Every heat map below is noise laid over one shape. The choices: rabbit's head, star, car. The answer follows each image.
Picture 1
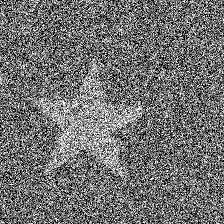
light star
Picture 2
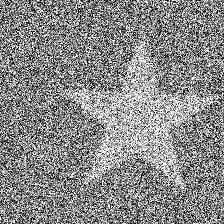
light star
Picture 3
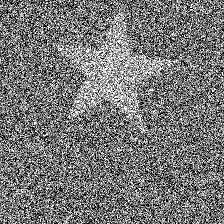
light star
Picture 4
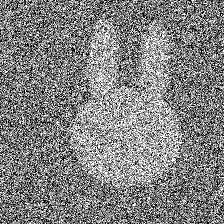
light rabbit's head
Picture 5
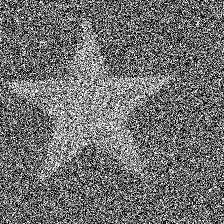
light star
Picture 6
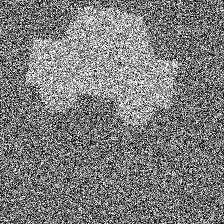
light car
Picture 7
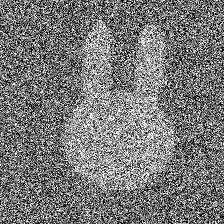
light rabbit's head
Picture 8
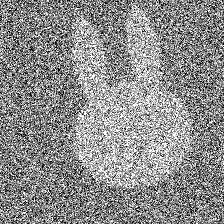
light rabbit's head
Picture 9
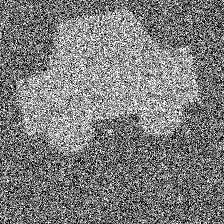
light car
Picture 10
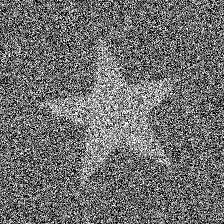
light star
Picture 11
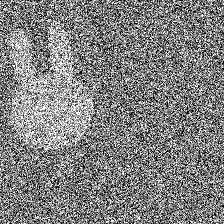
light rabbit's head
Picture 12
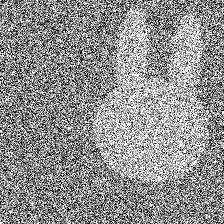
light rabbit's head
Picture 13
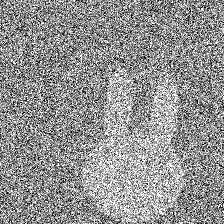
light rabbit's head
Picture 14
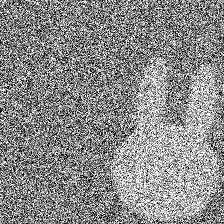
light rabbit's head
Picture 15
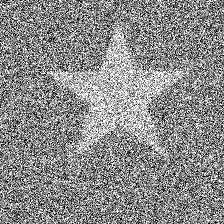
light star
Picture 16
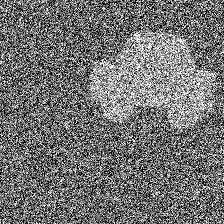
light car
